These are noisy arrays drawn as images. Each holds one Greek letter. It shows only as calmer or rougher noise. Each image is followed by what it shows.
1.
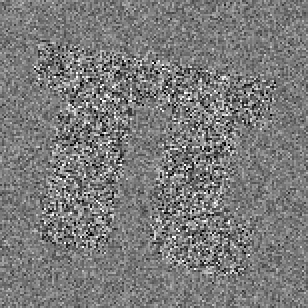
pi
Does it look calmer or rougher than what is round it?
rougher
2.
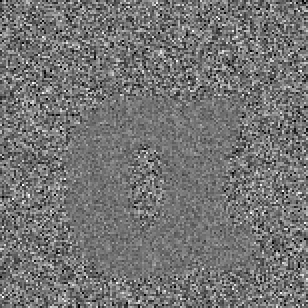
alpha
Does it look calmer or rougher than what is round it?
calmer
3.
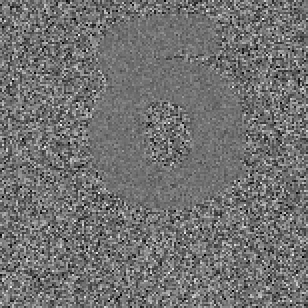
delta
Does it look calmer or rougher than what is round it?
calmer
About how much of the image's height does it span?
two thirds
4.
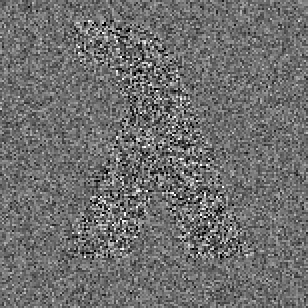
lambda
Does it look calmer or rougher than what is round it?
rougher
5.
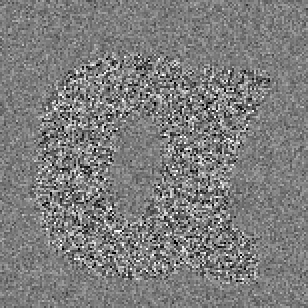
alpha
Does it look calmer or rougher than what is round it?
rougher
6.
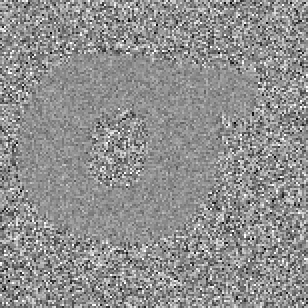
sigma
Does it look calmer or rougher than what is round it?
calmer
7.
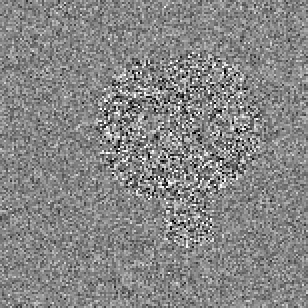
phi
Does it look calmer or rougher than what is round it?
rougher
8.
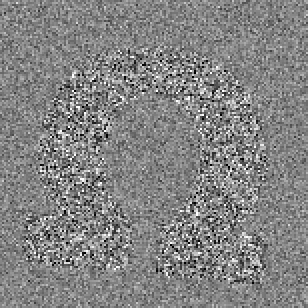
omega
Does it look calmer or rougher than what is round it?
rougher
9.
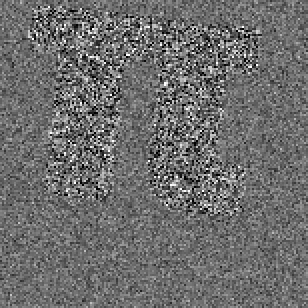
pi
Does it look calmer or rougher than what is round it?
rougher
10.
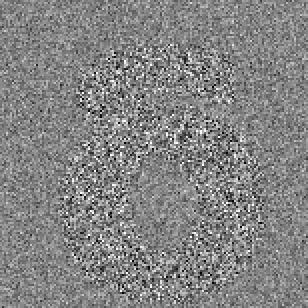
delta
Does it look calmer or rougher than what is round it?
rougher
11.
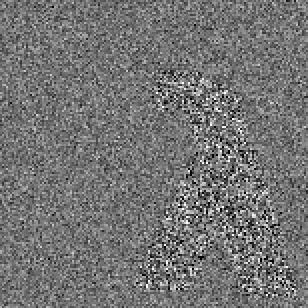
lambda
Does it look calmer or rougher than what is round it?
rougher
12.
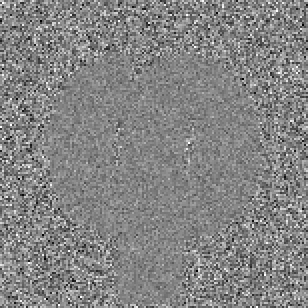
phi
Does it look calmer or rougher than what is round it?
calmer
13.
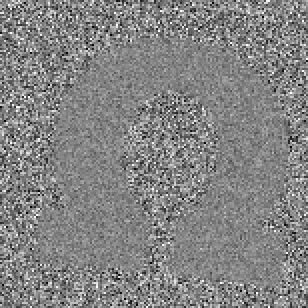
omega
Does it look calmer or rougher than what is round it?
calmer
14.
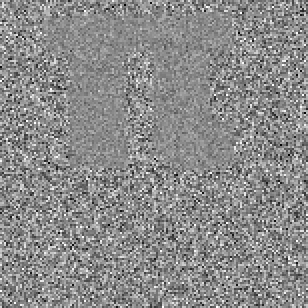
pi
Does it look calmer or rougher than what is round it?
calmer
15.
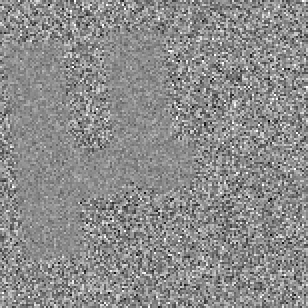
mu
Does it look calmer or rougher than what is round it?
calmer
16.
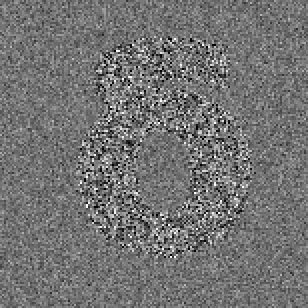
delta
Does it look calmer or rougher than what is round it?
rougher
